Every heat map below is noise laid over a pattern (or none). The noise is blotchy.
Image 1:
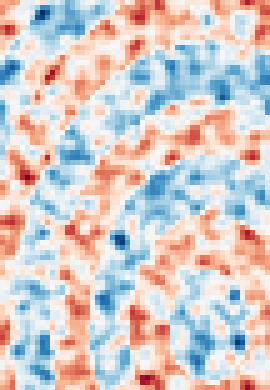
rings round one point
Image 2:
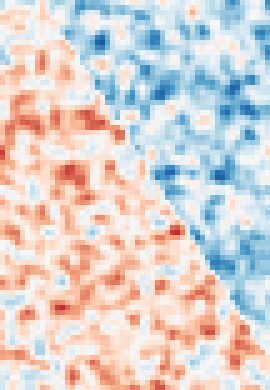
a sharp edge
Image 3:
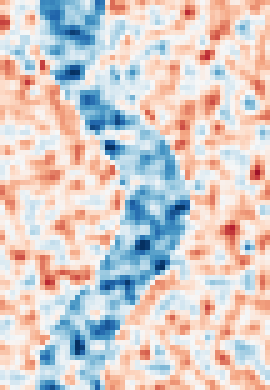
a wavy band
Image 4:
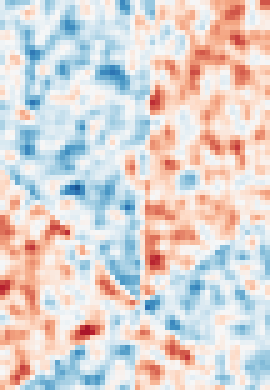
spokes from one point
